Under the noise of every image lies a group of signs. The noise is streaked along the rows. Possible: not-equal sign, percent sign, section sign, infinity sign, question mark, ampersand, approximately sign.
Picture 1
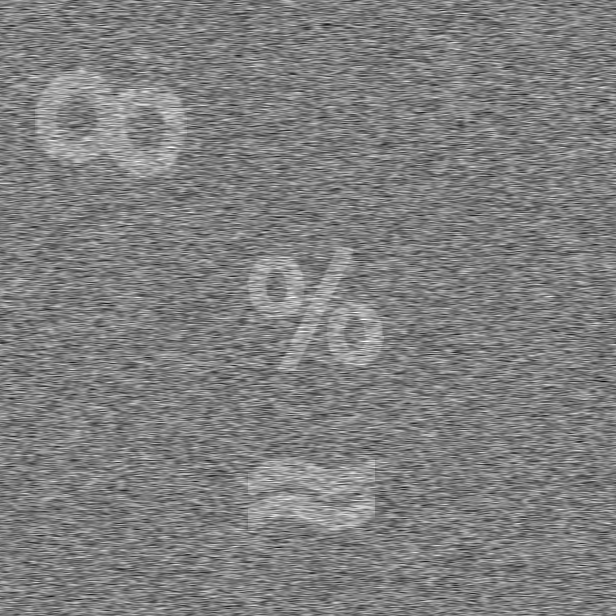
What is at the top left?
infinity sign
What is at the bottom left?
nothing
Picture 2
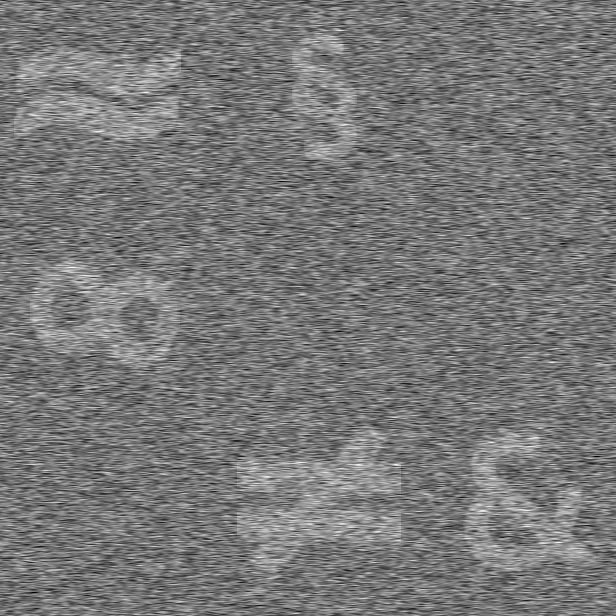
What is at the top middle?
section sign
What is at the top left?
approximately sign
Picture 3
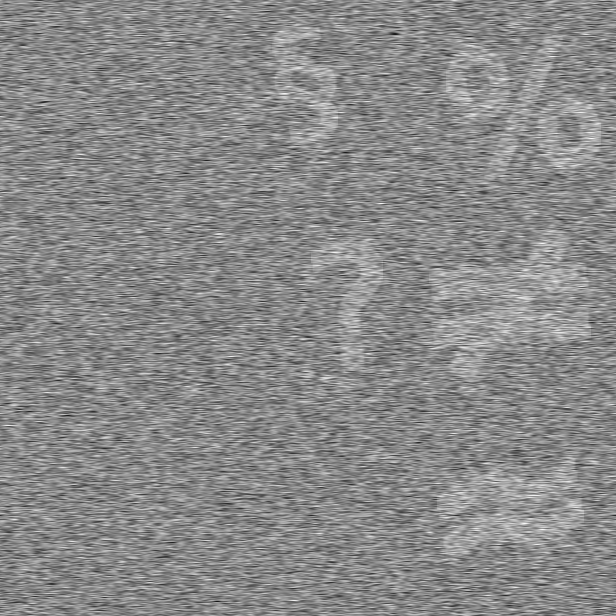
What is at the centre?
question mark
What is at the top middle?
section sign
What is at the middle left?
nothing
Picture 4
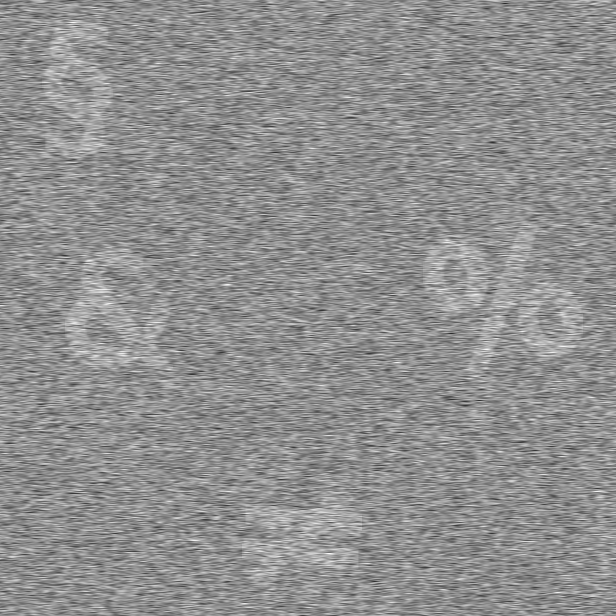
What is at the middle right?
percent sign
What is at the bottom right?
nothing
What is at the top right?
nothing
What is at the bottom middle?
not-equal sign
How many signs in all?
4
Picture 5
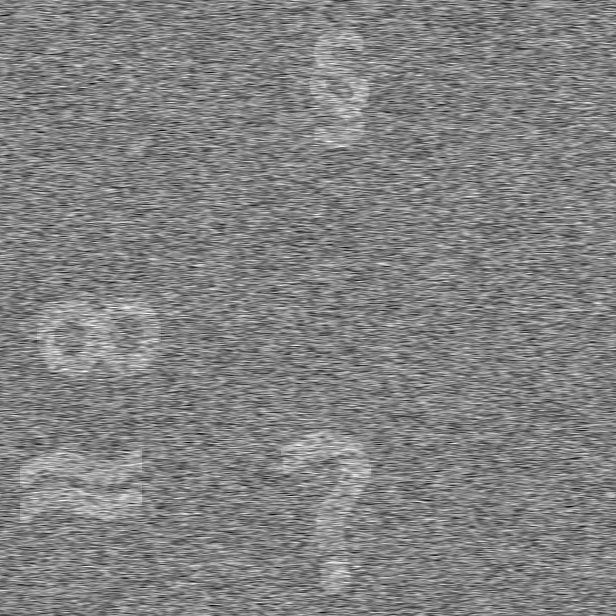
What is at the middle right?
nothing
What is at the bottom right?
nothing
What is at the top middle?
section sign
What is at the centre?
nothing
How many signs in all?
4
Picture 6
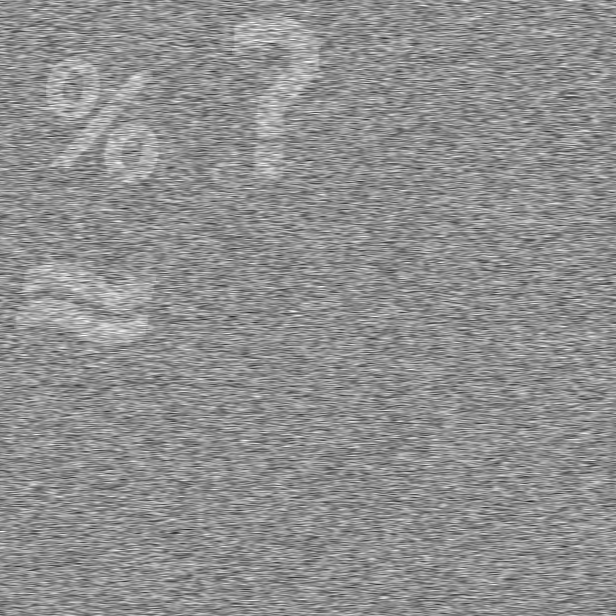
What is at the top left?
percent sign
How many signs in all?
3
